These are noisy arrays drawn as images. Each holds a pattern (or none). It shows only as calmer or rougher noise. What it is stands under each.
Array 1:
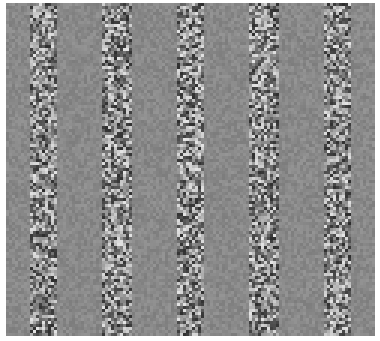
vertical stripes
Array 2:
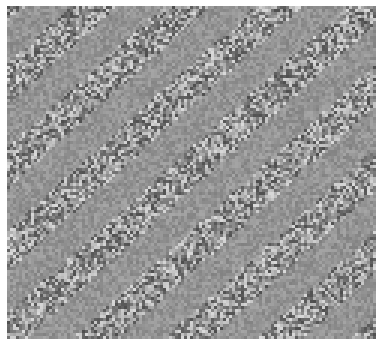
diagonal stripes
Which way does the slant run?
bottom left to top right
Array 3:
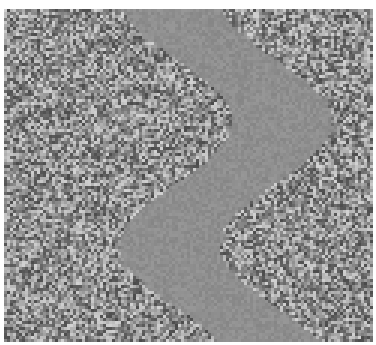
a wavy band
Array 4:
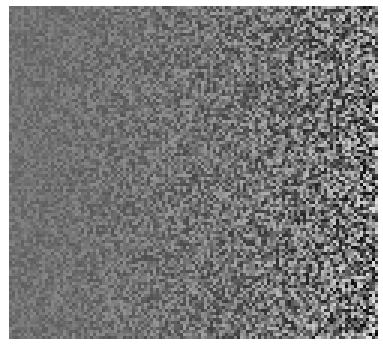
a smooth slope
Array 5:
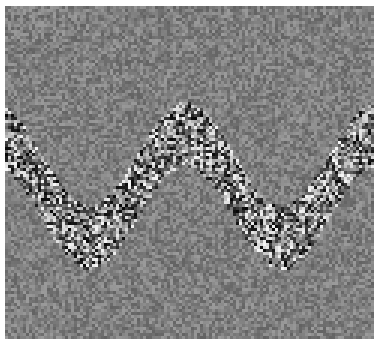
a wavy band
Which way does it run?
left to right
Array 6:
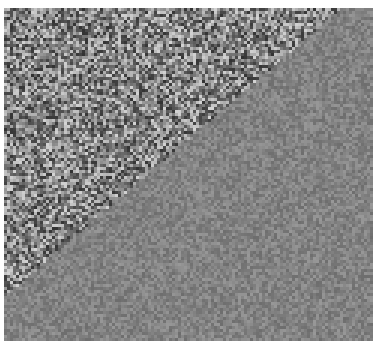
a sharp edge
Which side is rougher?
top left
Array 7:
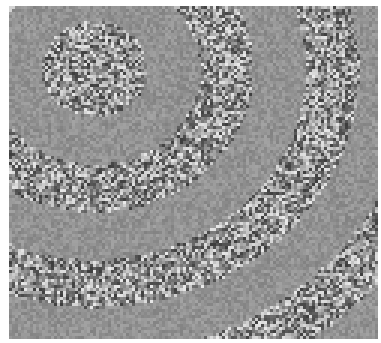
rings round one point
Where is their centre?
top left
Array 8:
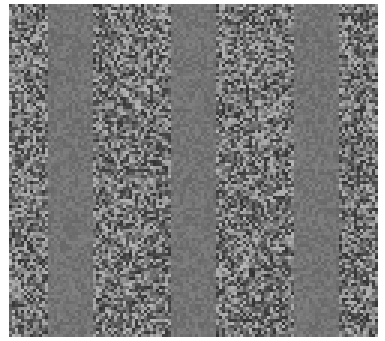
vertical stripes
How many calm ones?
3
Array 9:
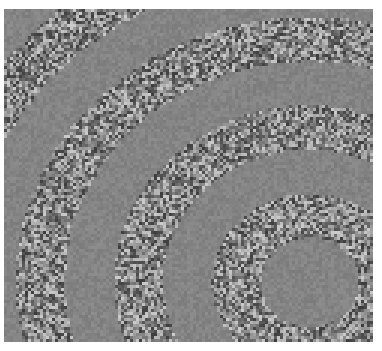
rings round one point
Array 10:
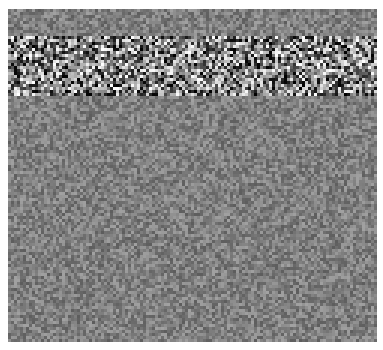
one horizontal stripe
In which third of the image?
top
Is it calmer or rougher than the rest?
rougher
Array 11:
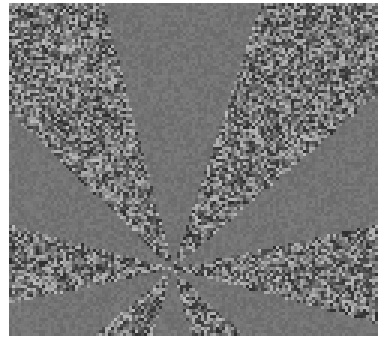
spokes from one point
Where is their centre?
bottom middle
